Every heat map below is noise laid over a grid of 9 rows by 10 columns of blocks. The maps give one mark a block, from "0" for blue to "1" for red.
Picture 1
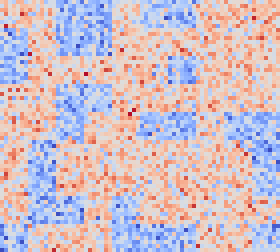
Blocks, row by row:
1100100111
0100111111
0111110111
1100111111
1101100100
1011111110
1011111110
1001011111
0111000110
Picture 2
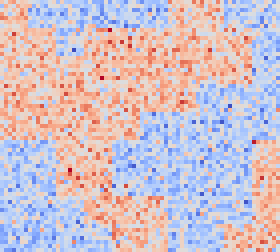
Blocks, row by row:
1000001100
1101111110
1111111110
1111111000
1111100000
0011000001
0011000001
0001110001
0000110011
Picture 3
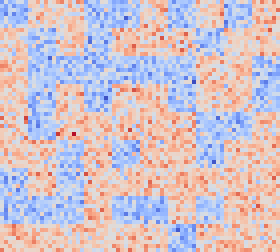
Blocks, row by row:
0110010101
1010111011
1000000110
1010110110
1011111001
1101011011
0101111111
0001001011
1111110111
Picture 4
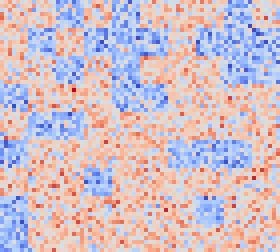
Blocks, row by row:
1101011101
1010001000
1101011100
0111001111
1001111111
0111110001
1110111111
0111111011
0111111111
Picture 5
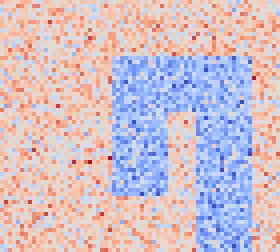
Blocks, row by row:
1111111111
1111111111
1111000001
1111000001
1111001001
1111001001
1111001001
1111111001
1111111001
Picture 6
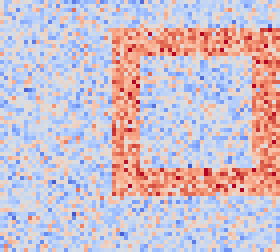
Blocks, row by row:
0000000000
0000111111
0000100001
0000100001
0000100001
0000100001
0000111111
0000000000
0000000000
